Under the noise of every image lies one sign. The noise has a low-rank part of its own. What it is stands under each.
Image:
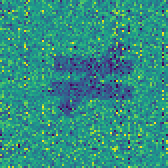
not-equal sign
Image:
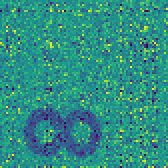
infinity sign
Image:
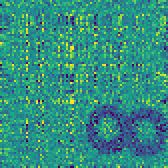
infinity sign
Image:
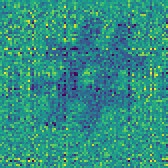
hash sign
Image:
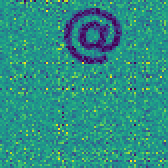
at sign
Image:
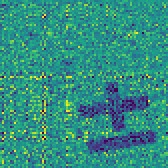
plus-minus sign
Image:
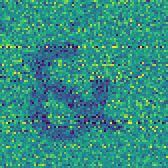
ampersand
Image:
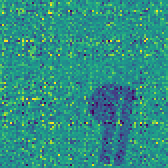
pilcrow
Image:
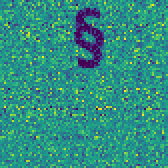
section sign
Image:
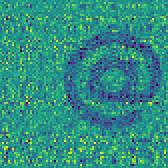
at sign
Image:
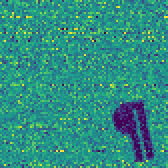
pilcrow
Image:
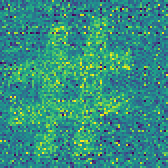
hash sign
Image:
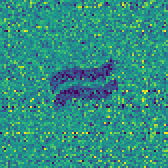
approximately sign
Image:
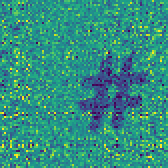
hash sign
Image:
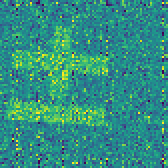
plus-minus sign
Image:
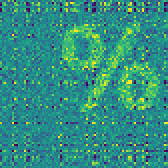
percent sign
